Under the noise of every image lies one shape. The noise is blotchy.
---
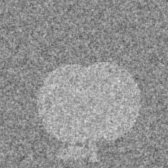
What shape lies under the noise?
apple
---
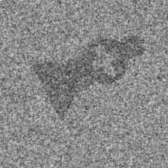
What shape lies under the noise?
chess bishop
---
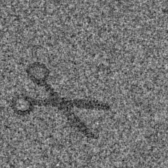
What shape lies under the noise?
pair of scissors
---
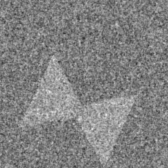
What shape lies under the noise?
bow tie
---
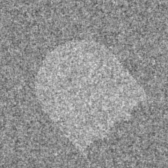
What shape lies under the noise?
ghost
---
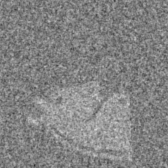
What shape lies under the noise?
chess knight
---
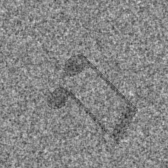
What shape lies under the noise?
pair of musical notes
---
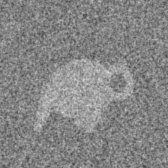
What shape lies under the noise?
teapot
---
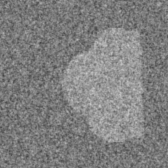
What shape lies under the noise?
cloud
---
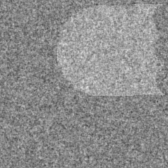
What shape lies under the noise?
ghost
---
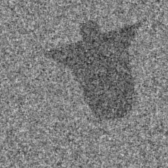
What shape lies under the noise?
bell
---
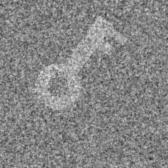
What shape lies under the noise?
key
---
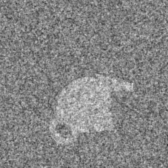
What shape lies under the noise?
teapot
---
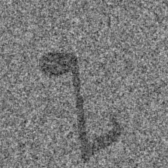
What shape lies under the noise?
musical note
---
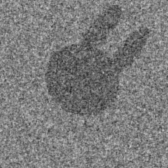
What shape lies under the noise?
rabbit's head
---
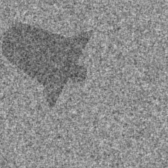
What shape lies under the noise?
bell
